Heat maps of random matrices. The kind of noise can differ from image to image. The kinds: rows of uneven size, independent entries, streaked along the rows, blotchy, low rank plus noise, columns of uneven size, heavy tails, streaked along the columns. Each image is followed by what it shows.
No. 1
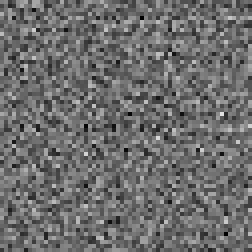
low rank plus noise
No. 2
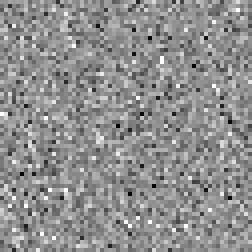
heavy tails
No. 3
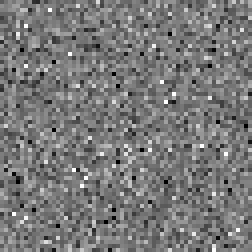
heavy tails
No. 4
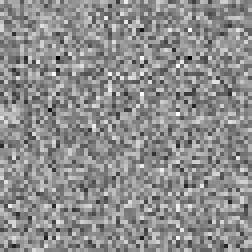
low rank plus noise
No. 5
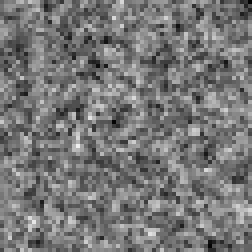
blotchy
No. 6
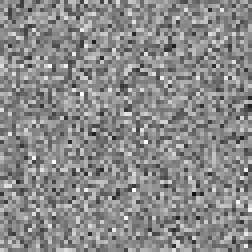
independent entries
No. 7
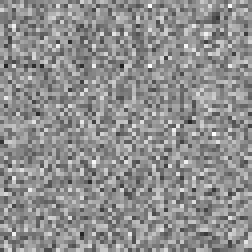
low rank plus noise
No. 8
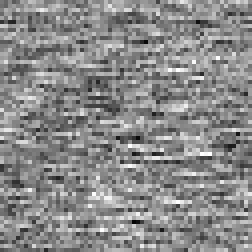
streaked along the rows
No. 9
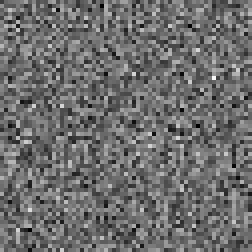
low rank plus noise
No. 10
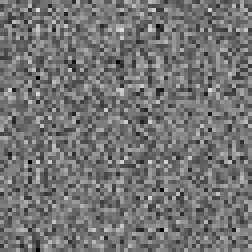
low rank plus noise
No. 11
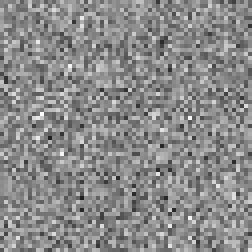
low rank plus noise
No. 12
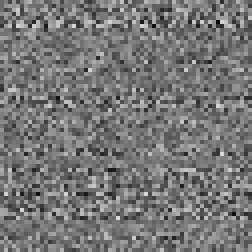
rows of uneven size
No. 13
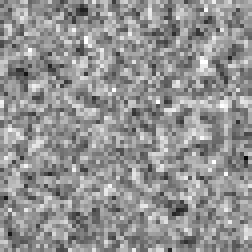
blotchy
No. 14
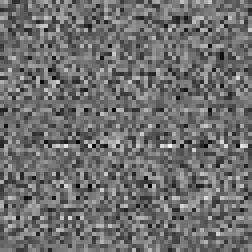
rows of uneven size
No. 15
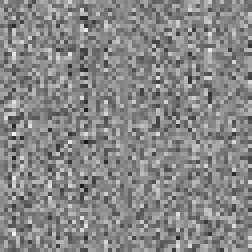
columns of uneven size
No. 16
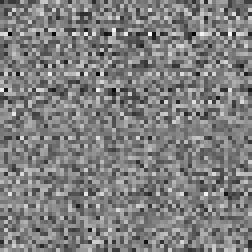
rows of uneven size
